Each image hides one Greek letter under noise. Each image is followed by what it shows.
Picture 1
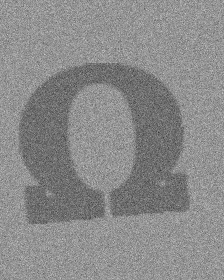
omega
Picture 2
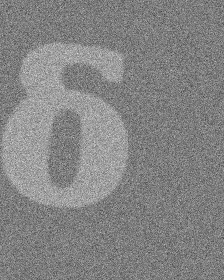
delta
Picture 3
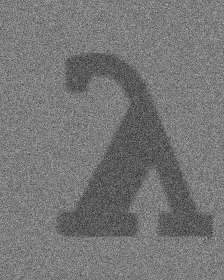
lambda
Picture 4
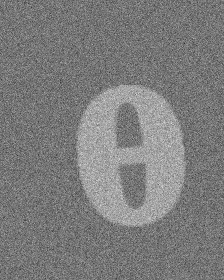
theta
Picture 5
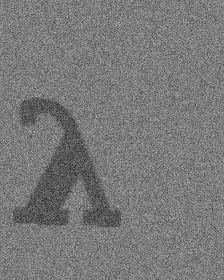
lambda
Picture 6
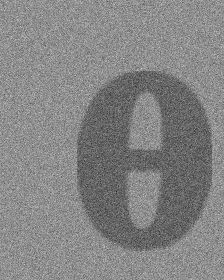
theta
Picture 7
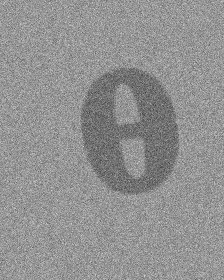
theta
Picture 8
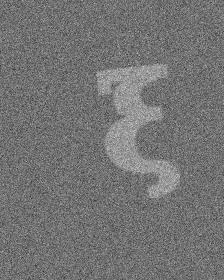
xi
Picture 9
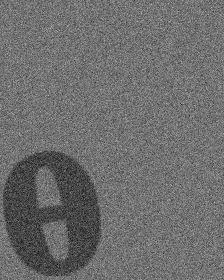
theta
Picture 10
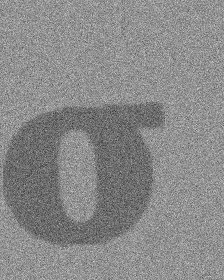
sigma
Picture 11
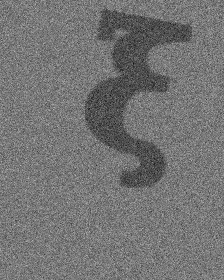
xi
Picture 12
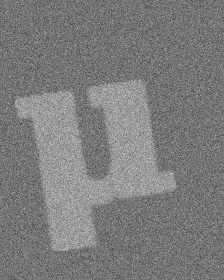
mu
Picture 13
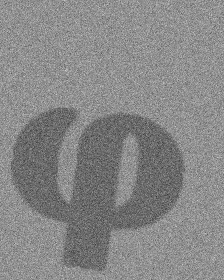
phi
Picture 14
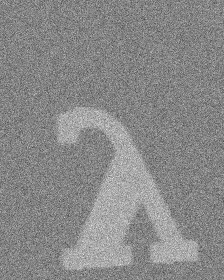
lambda
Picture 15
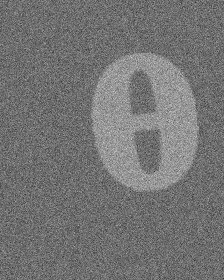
theta
